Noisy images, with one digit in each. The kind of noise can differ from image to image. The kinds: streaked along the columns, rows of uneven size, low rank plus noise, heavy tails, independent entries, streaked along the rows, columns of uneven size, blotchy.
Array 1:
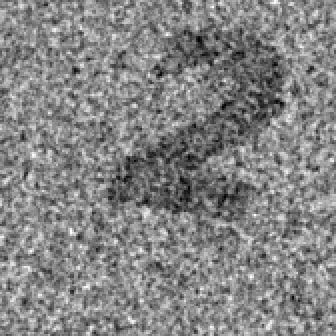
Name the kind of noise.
blotchy
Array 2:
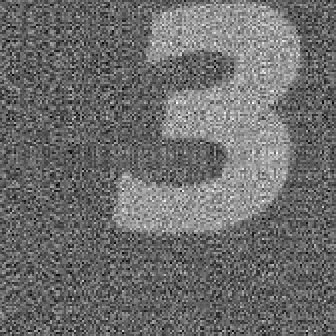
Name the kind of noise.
low rank plus noise
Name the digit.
3
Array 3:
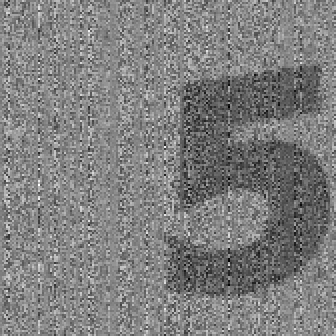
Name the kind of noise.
columns of uneven size
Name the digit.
5
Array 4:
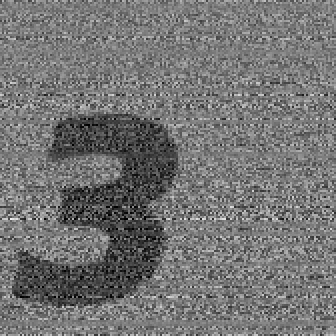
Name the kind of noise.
rows of uneven size
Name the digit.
3
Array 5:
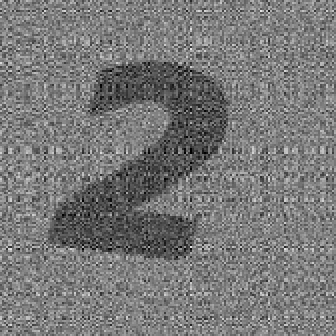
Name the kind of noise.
low rank plus noise
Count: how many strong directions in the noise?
two
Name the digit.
2
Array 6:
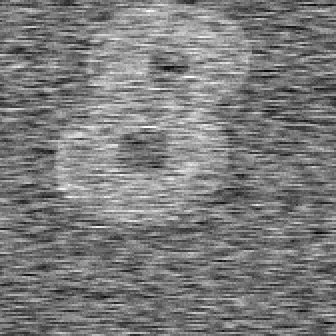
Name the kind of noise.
streaked along the rows
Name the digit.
8
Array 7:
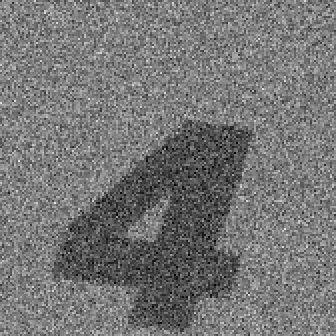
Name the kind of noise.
independent entries
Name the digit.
4
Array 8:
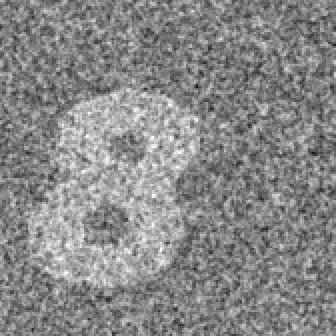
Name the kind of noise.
blotchy
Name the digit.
8
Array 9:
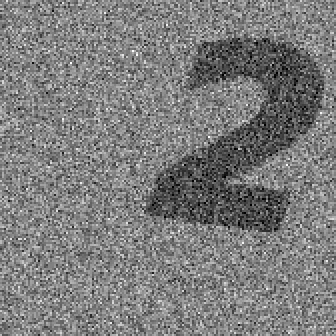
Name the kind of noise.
independent entries
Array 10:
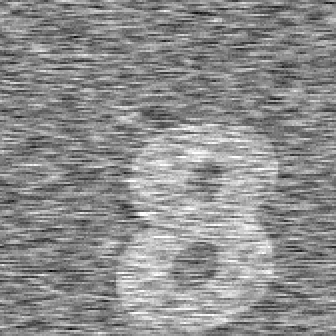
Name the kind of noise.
streaked along the rows
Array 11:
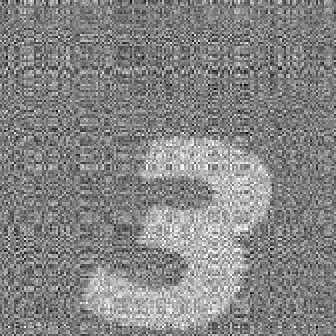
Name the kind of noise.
low rank plus noise
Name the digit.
3
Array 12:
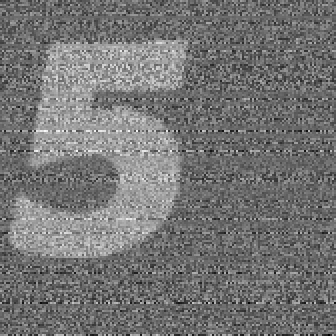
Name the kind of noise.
rows of uneven size
